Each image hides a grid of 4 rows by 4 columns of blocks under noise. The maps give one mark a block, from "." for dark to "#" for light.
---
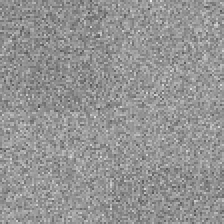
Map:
. . # #
. . # #
# # # #
# # . .
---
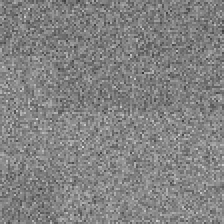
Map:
. . . .
# . . .
# # # #
. # # #
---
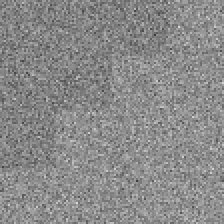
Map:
. . . #
. . # #
. # # #
# # # #
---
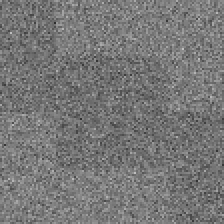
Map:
. # # #
. . . #
# . . .
# # # .
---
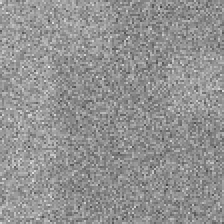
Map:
# # . .
# . . #
# . . .
# . . .
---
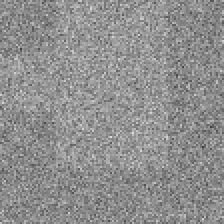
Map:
. # # .
# # # .
. # # .
. . . .
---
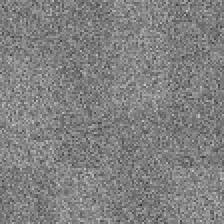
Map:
. . # .
# . # .
# . . .
. # . #
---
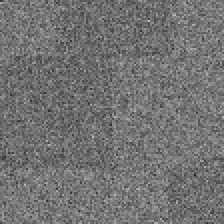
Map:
# . . #
. . # #
. . # #
# # # .
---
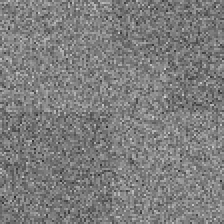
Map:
# # . .
# # # .
. . # #
. . # #
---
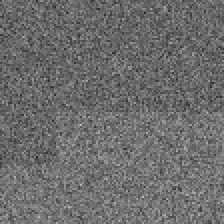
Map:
. . . .
. . . .
. # # #
# # # #
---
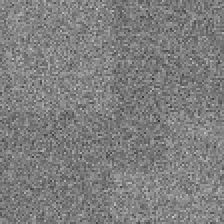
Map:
# # . .
# # . .
. . . #
. . # #
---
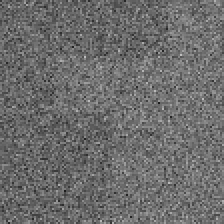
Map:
. . . #
. # # #
. . # #
. . # #
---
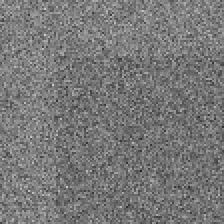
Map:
# # # #
# . . .
# . . .
# . . .
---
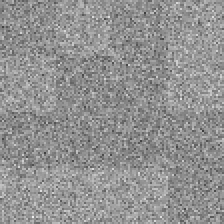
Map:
. # . #
# . . #
. . . .
# # # .
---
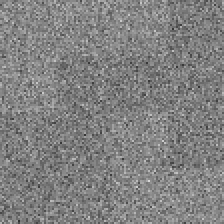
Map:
# # # .
# . . .
. . # .
. . # #
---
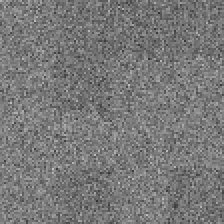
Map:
# . . .
# . # #
# # # #
# . # .
